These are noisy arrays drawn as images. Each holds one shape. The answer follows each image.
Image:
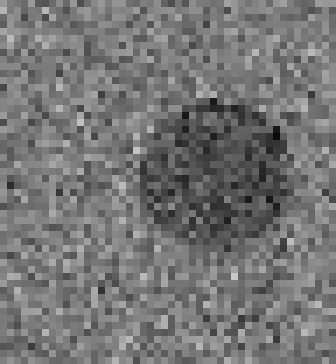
disc
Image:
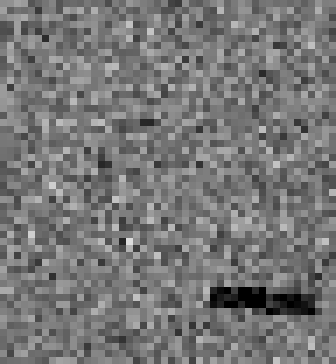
bar
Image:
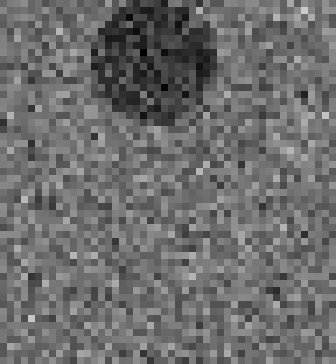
disc
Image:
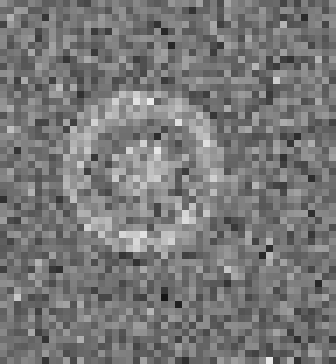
bullseye
